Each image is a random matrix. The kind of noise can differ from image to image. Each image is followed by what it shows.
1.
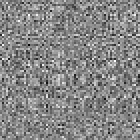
low rank plus noise
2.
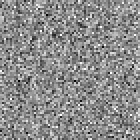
independent entries
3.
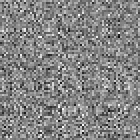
low rank plus noise
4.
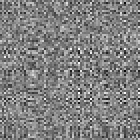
low rank plus noise
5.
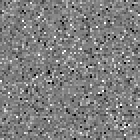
heavy tails
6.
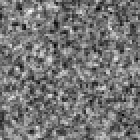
blotchy
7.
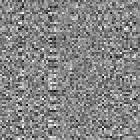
low rank plus noise
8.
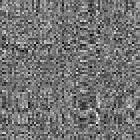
low rank plus noise
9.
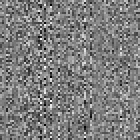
columns of uneven size
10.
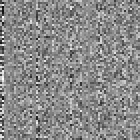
columns of uneven size
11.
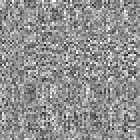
low rank plus noise
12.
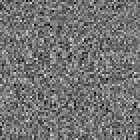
low rank plus noise
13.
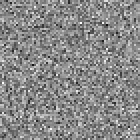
independent entries
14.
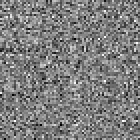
low rank plus noise
